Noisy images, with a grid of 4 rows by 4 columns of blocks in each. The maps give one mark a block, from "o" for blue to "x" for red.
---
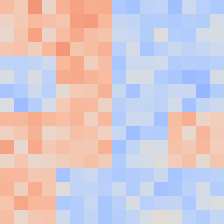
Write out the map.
x x o o
o x o o
x x o x
x o o o
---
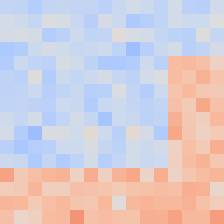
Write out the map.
o o o o
o o o x
o o o x
x x x x
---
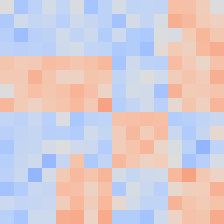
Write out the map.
o o o x
x x o x
o o x o
o x o x
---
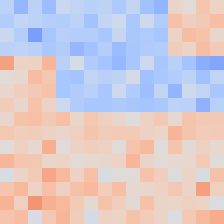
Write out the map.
o o o x
x o o o
x x x x
x x x x
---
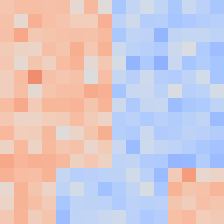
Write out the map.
x x o o
x x o o
x x o o
x o o x
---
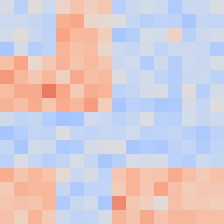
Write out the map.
o x o o
x x o o
o o o o
x o x x
